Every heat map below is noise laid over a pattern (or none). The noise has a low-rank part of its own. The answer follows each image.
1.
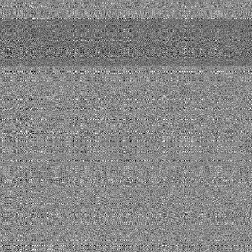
one horizontal stripe
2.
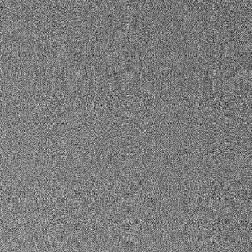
a smooth slope
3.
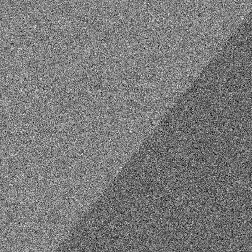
a sharp edge
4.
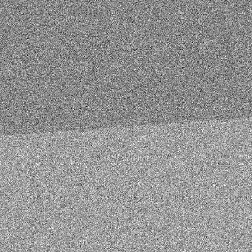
a sharp edge
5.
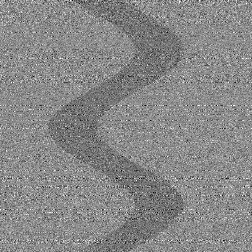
a wavy band
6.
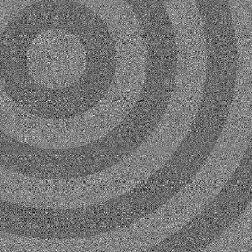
rings round one point
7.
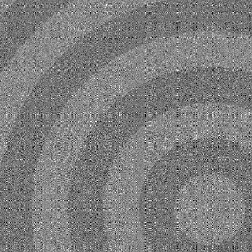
rings round one point
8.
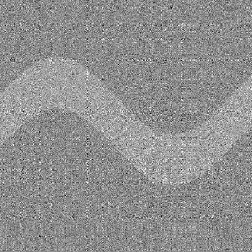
a wavy band
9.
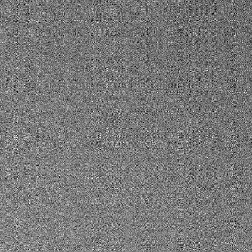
a smooth slope
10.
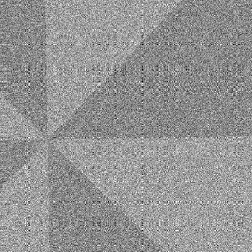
spokes from one point
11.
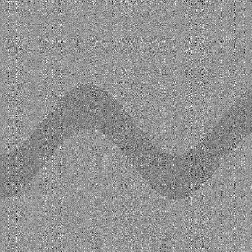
a wavy band
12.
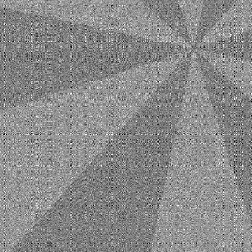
spokes from one point
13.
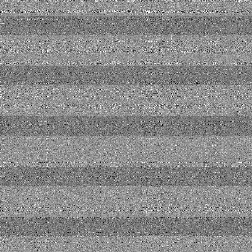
horizontal stripes
